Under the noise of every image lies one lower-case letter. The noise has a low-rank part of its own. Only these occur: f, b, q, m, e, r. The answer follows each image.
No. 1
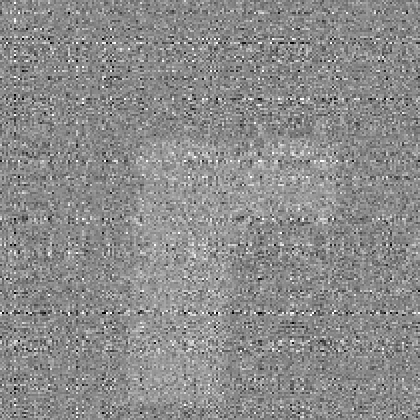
r
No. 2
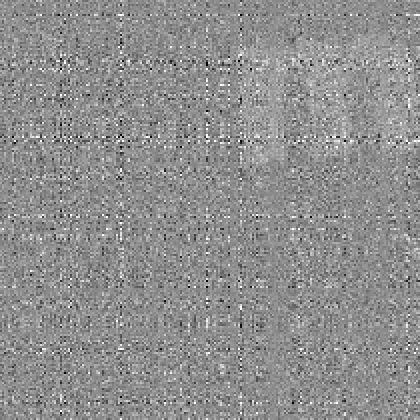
m
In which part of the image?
top right
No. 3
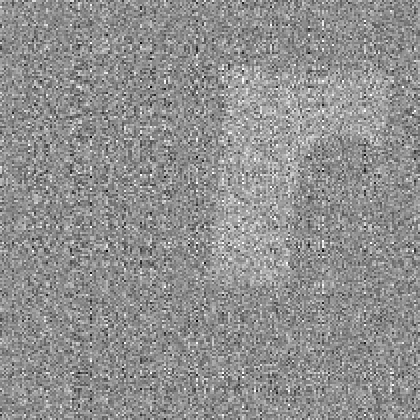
r
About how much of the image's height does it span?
half
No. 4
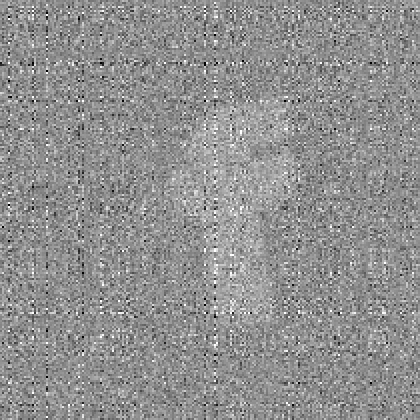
f
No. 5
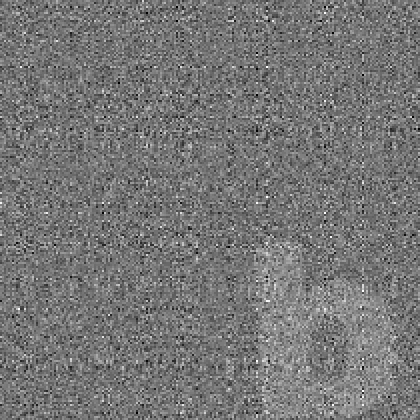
b
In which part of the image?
bottom right
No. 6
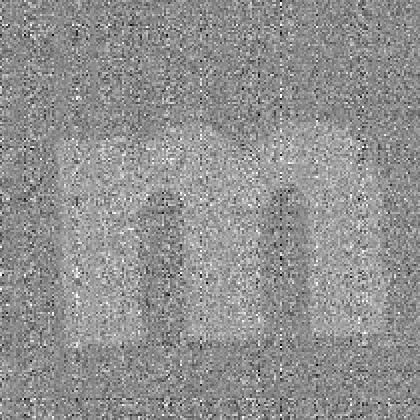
m
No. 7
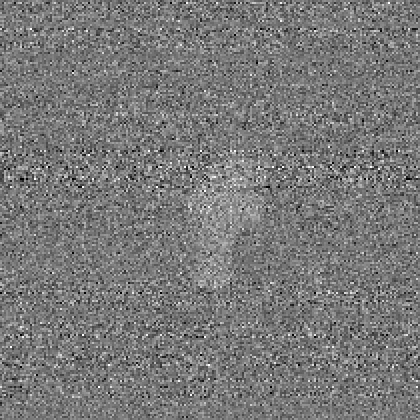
f
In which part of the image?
centre
